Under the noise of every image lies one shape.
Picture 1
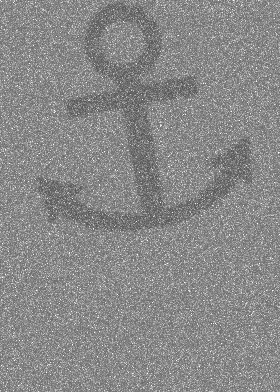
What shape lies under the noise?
anchor
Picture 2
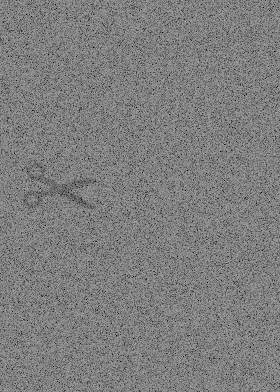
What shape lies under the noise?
pair of scissors
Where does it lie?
middle left
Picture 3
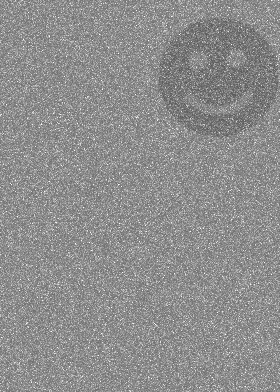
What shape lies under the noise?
smiling face
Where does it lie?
top right
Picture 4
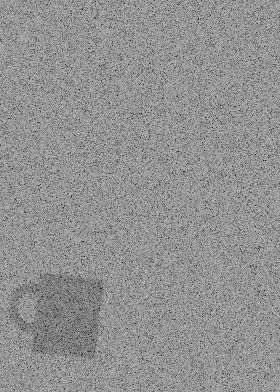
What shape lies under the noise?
cup
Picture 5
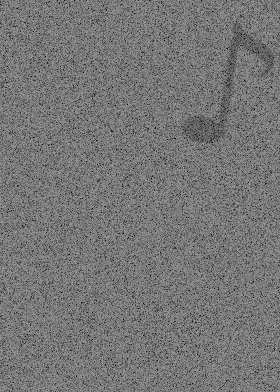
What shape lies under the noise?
musical note
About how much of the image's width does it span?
a third
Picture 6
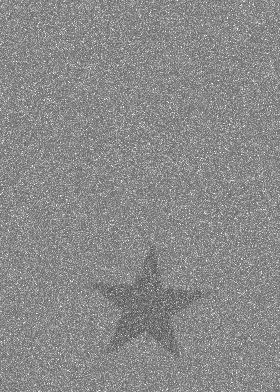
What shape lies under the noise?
star
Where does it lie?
bottom middle
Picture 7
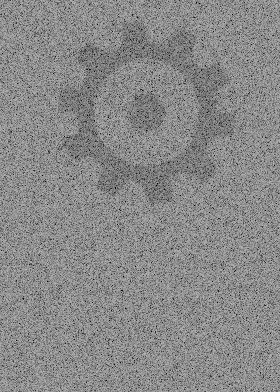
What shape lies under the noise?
gear
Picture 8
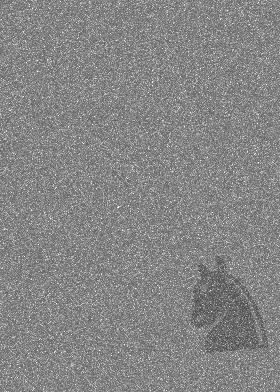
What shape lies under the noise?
chess knight
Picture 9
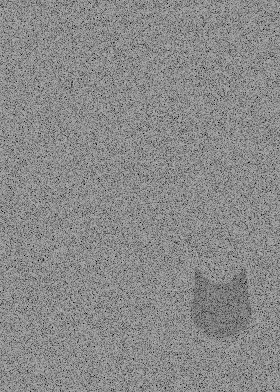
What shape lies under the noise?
cat's head
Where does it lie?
bottom right
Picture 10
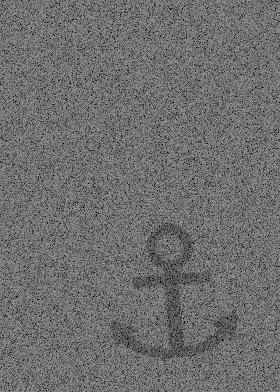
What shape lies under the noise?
anchor
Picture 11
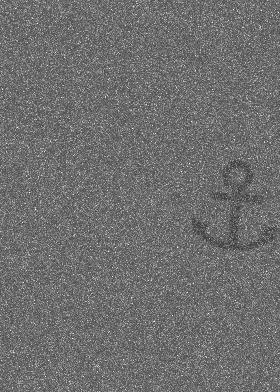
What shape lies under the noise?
anchor
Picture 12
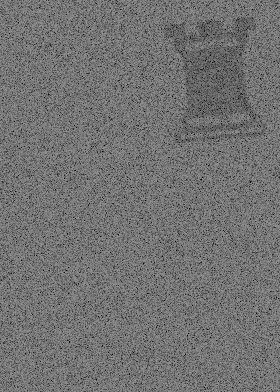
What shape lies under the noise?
chess rook
